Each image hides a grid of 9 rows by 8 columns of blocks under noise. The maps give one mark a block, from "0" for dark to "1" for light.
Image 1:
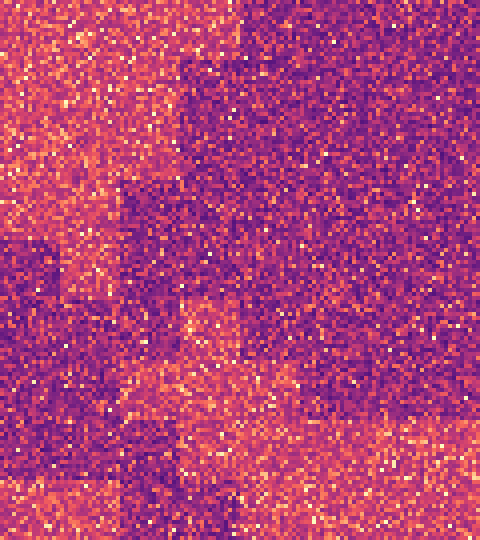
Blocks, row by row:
11110000
11100000
11100000
11000000
01000000
00010000
00111000
00011111
11001111
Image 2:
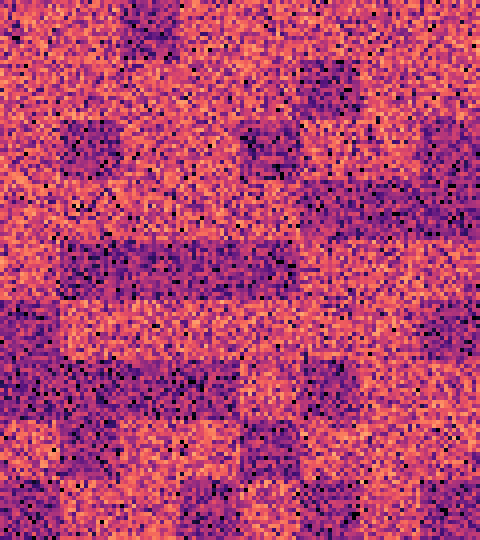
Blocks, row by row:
11011111
11111011
10110110
11111000
10000111
01111110
00001011
10110111
01101010
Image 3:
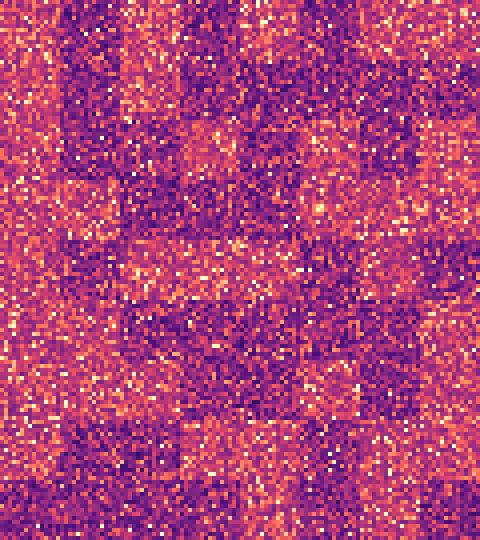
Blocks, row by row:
10101011
10100000
10010101
11000111
10111010
11000001
11100101
10011011
00001010
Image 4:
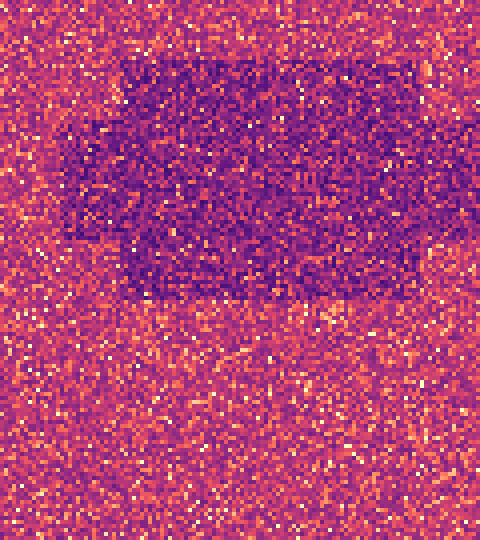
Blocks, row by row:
11111111
11000001
10000000
10000000
11000001
11111111
11111111
11111111
11111111
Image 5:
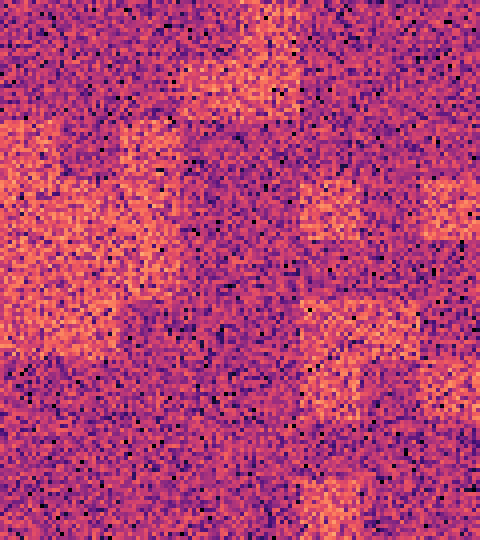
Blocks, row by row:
00001000
00011000
10100000
11100101
11100000
11000110
00000101
00000000
00000100
